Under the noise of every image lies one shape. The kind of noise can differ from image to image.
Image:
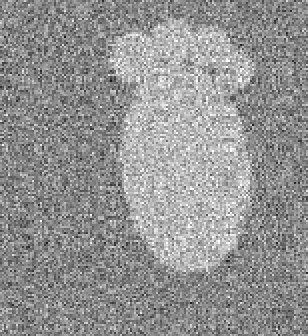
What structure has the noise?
low rank plus noise
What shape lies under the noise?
footprint
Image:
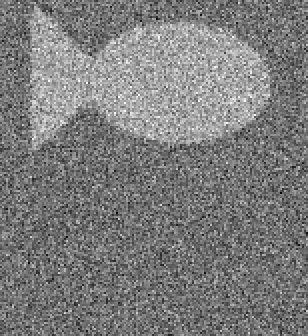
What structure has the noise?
independent entries
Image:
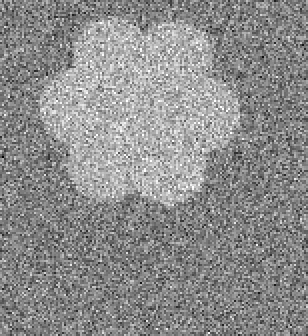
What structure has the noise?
independent entries
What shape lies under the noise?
flower
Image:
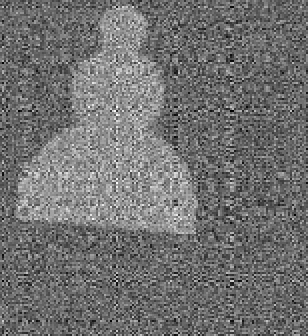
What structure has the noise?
low rank plus noise
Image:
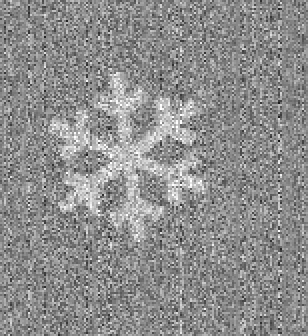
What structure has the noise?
columns of uneven size
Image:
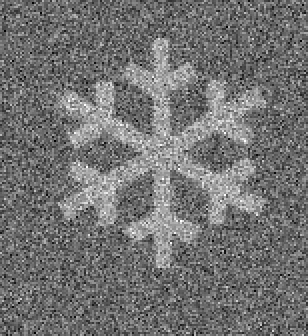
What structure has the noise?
independent entries
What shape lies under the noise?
snowflake
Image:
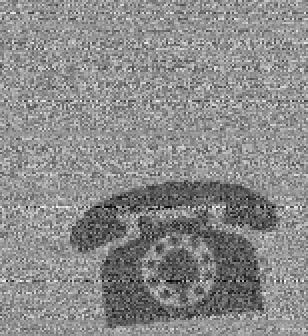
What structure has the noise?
rows of uneven size
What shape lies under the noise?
telephone
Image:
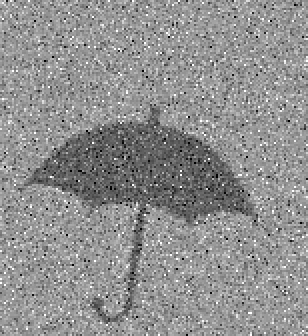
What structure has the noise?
heavy tails
